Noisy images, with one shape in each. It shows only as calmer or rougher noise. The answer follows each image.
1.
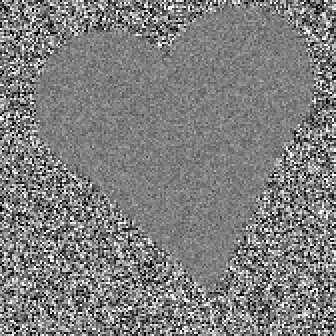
heart
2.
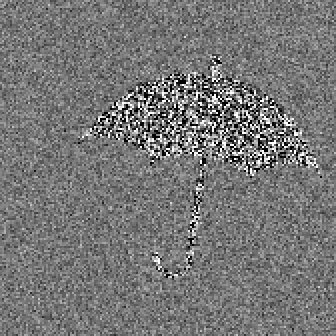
umbrella
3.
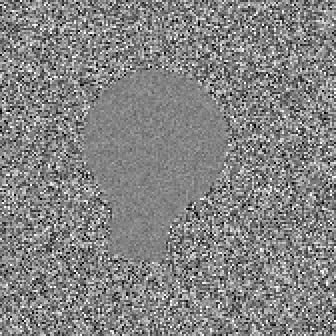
light bulb
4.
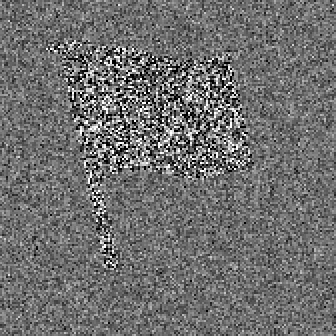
flag
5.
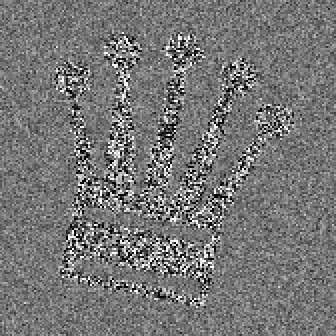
chess queen
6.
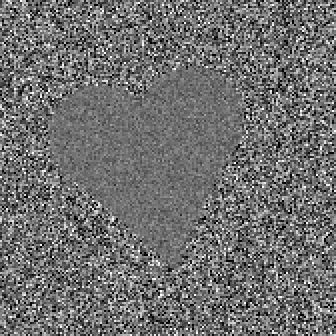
heart
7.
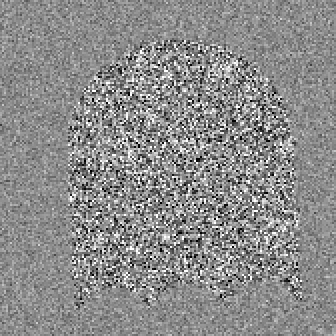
ghost
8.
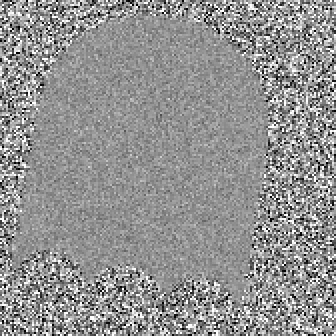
ghost
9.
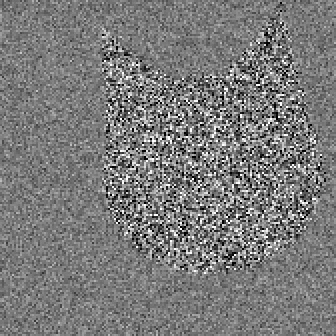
cat's head
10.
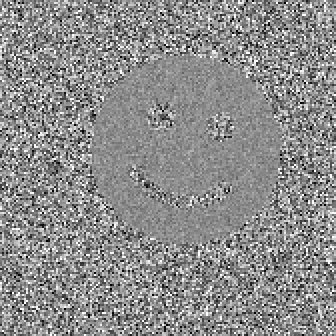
smiling face
